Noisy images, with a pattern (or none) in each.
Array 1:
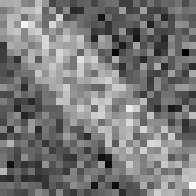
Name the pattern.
a diagonal band
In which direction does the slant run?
top left to bottom right
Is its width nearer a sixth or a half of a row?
a half
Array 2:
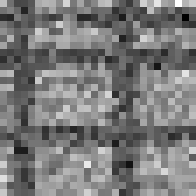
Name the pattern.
bands of rows crossing bands of columns
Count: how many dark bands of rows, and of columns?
3 and 2
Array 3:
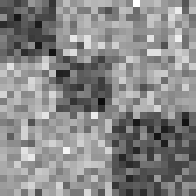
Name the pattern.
blocks along the diagonal
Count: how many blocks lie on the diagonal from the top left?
3
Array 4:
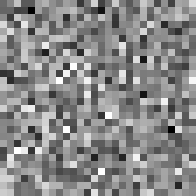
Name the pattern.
only noise
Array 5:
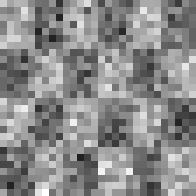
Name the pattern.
a checkerboard
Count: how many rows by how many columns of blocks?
4 by 6
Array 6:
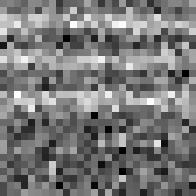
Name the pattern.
bands of rows
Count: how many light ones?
3
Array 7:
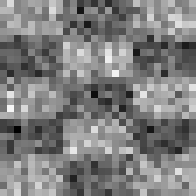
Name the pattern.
a checkerboard
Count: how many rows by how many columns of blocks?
5 by 3
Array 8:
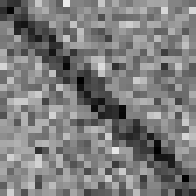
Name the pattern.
a diagonal band
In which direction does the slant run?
top left to bottom right
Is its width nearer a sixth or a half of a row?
a sixth
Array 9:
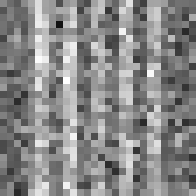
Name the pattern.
bands of columns
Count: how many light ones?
5
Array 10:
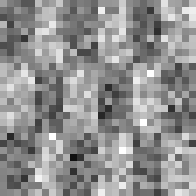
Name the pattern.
a checkerboard
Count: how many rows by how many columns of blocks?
3 by 6
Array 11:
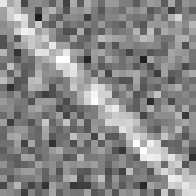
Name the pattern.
a diagonal band
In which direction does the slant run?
top left to bottom right
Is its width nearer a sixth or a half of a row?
a sixth
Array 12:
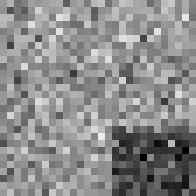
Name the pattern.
one block
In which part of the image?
bottom right
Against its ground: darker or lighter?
darker
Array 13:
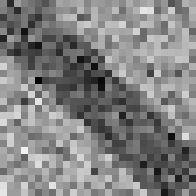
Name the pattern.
a diagonal band
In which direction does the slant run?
top left to bottom right
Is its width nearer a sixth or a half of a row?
a half
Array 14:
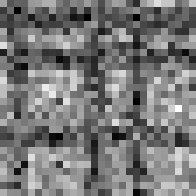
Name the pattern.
bands of rows crossing bands of columns
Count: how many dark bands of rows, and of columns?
3 and 3
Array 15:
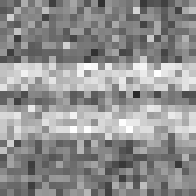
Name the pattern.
bands of rows
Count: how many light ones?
2
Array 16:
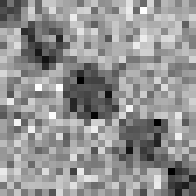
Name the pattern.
blocks along the diagonal
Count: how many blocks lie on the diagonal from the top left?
5
